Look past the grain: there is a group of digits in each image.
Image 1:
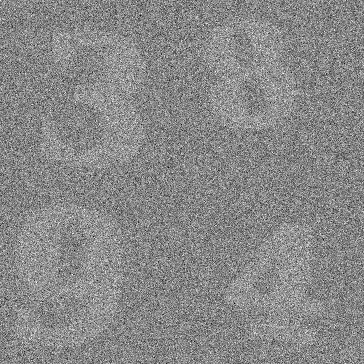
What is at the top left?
3
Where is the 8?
top right
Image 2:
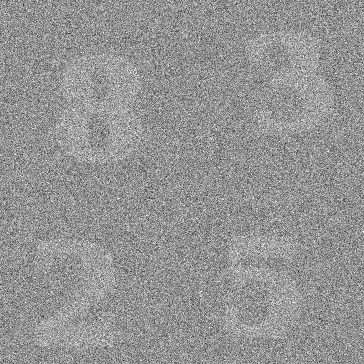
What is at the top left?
8
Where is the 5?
bottom right
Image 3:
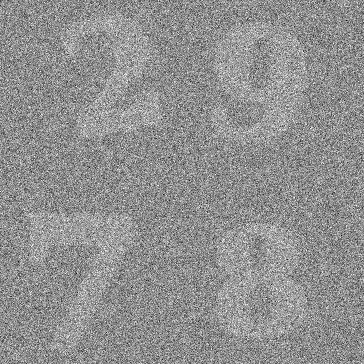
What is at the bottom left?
7
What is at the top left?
2
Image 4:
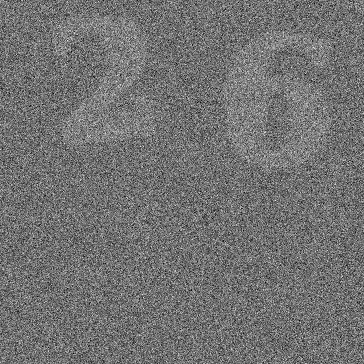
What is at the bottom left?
nothing
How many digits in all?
2
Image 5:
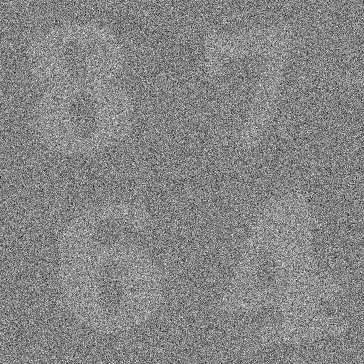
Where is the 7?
top right
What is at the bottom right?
4
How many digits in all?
4
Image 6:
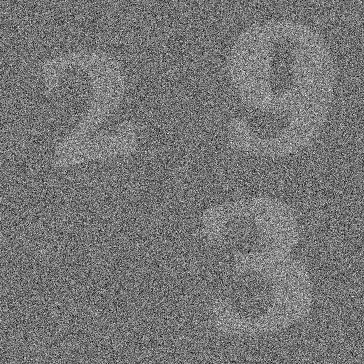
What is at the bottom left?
nothing
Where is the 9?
top right
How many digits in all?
3
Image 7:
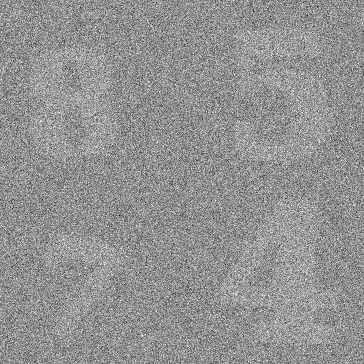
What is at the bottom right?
4
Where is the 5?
top right
